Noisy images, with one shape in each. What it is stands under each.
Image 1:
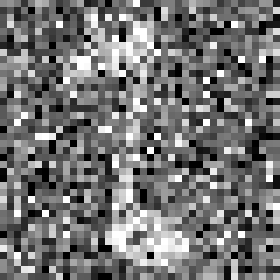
light musical note
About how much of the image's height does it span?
nearly all
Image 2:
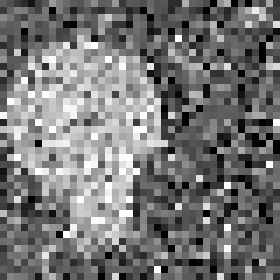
light light bulb
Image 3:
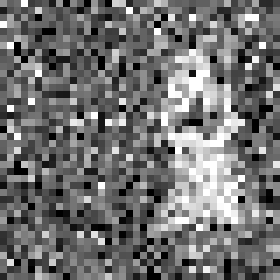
light chess bishop
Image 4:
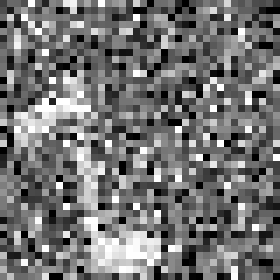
light musical note
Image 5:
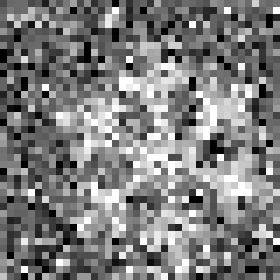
light snowflake
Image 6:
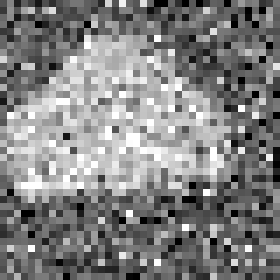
light cloud
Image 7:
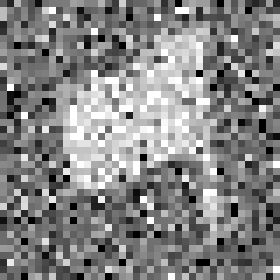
light flag
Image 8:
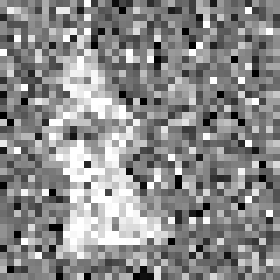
light chess bishop
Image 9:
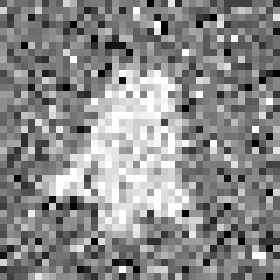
light bell
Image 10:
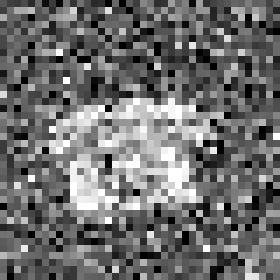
light telephone
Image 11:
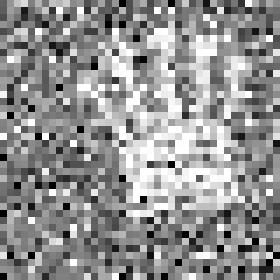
light chess queen
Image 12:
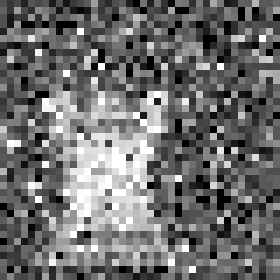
light chess rook
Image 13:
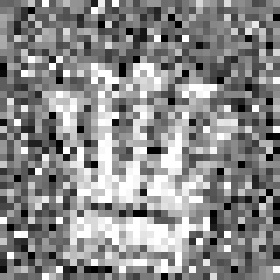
light chess queen
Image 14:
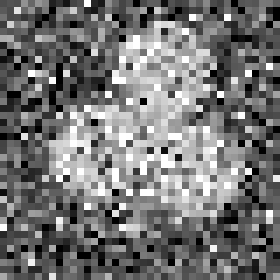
light club
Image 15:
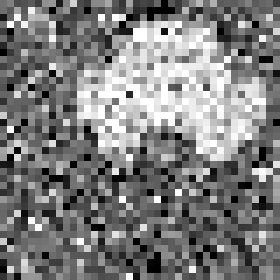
light car
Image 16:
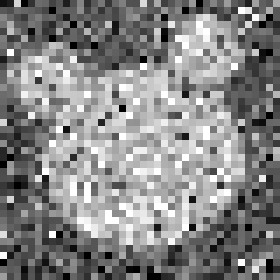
light bear's head
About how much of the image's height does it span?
nearly all
